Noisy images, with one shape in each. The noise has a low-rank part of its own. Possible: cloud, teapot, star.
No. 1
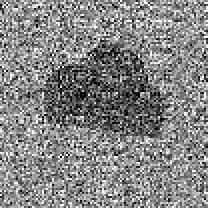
cloud
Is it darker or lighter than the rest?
darker
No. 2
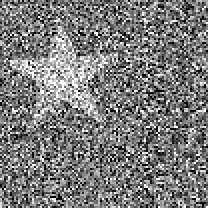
star
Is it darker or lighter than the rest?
lighter
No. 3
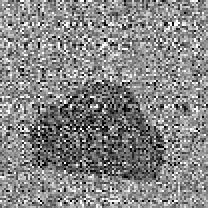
cloud
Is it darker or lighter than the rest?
darker
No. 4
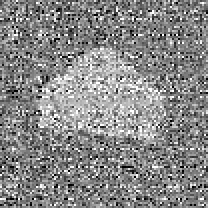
cloud
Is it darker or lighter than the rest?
lighter
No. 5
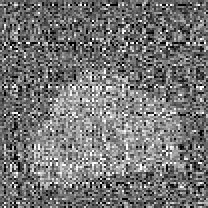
cloud
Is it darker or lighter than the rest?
lighter
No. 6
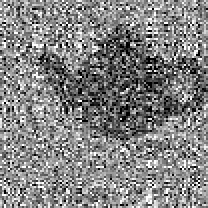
teapot
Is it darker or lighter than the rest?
darker
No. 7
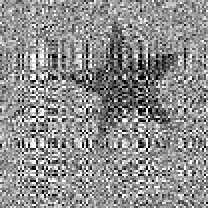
star
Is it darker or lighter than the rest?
darker
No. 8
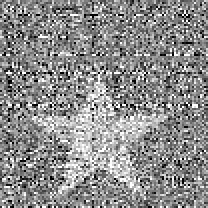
star
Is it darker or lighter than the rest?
lighter
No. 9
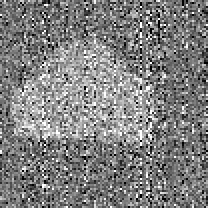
cloud
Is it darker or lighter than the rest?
lighter
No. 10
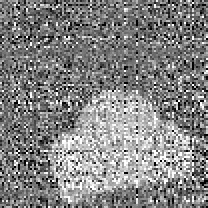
cloud
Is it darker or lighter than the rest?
lighter
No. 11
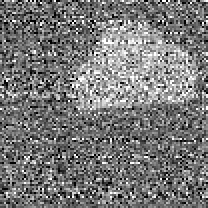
cloud
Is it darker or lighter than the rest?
lighter
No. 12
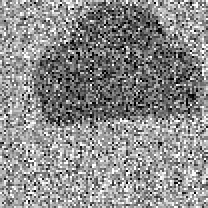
cloud
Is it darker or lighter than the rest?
darker
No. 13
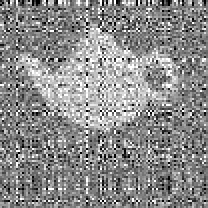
teapot
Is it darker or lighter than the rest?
lighter
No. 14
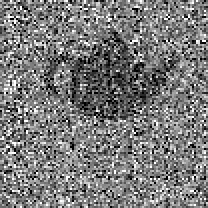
teapot
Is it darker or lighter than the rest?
darker
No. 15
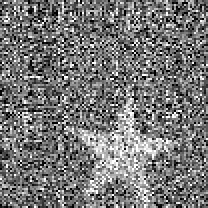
star
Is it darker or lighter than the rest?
lighter
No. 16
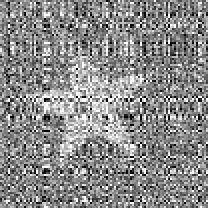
star
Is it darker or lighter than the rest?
lighter
